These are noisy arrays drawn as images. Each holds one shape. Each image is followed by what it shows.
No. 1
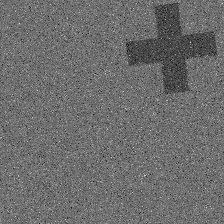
cross
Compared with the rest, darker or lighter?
darker
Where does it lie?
top right
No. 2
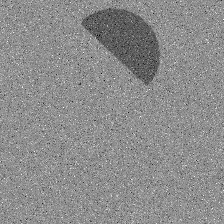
half disc
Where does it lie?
top middle
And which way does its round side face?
up and right
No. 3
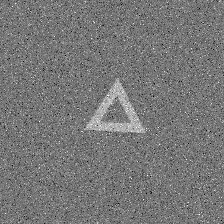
triangle frame
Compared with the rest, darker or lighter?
lighter
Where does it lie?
centre
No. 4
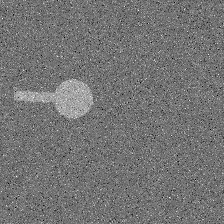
lollipop
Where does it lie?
middle left
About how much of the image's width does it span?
a third
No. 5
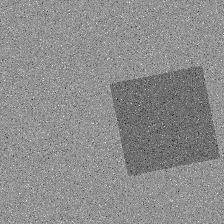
square
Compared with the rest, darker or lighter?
darker
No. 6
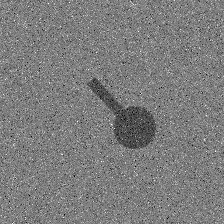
lollipop
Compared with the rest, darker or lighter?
darker
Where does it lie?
centre
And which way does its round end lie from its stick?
down and right
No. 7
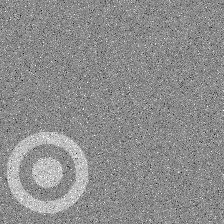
bullseye
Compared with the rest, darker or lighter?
lighter
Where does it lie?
bottom left
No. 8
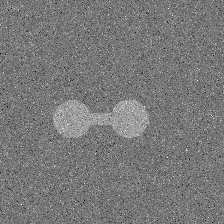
dumbbell
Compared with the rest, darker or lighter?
lighter
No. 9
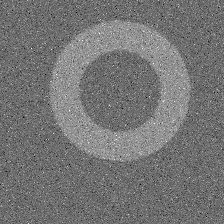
ring
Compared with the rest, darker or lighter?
lighter
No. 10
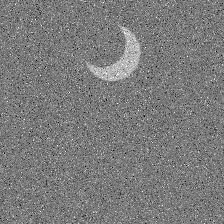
crescent
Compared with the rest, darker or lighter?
lighter
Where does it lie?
top middle
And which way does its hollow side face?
up and left
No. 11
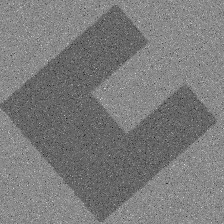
square with a notch
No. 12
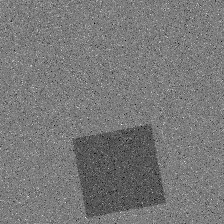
square
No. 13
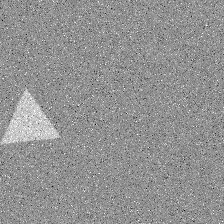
triangle
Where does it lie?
middle left
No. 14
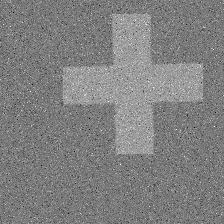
cross
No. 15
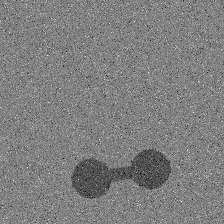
dumbbell
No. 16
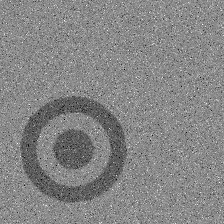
bullseye
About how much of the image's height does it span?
half
